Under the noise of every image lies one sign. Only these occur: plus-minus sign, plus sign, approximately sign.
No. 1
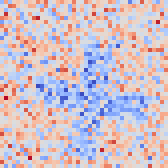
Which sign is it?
plus sign
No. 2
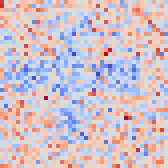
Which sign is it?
plus sign
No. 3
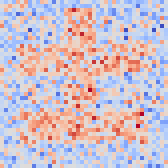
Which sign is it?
plus-minus sign
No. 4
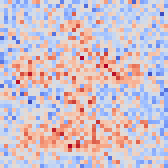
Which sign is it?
plus-minus sign
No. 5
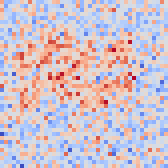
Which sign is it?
approximately sign
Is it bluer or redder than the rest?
redder
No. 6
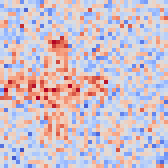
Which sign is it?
plus sign
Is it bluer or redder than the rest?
redder
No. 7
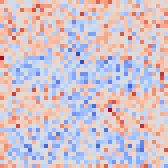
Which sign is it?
plus-minus sign
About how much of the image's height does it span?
nearly all
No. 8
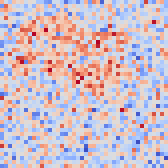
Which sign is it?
approximately sign
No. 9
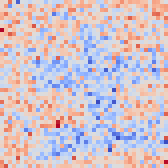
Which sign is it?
plus-minus sign
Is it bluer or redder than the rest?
bluer
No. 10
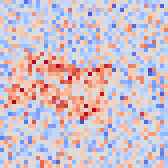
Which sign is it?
approximately sign
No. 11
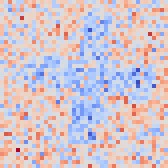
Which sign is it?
plus sign
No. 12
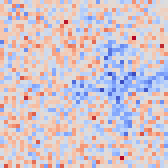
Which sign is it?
plus sign
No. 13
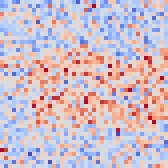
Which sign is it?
approximately sign
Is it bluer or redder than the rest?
redder
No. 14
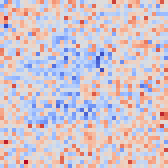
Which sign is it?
plus-minus sign
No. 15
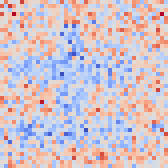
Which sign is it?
plus-minus sign
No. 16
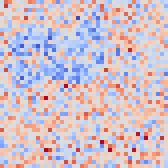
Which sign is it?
approximately sign
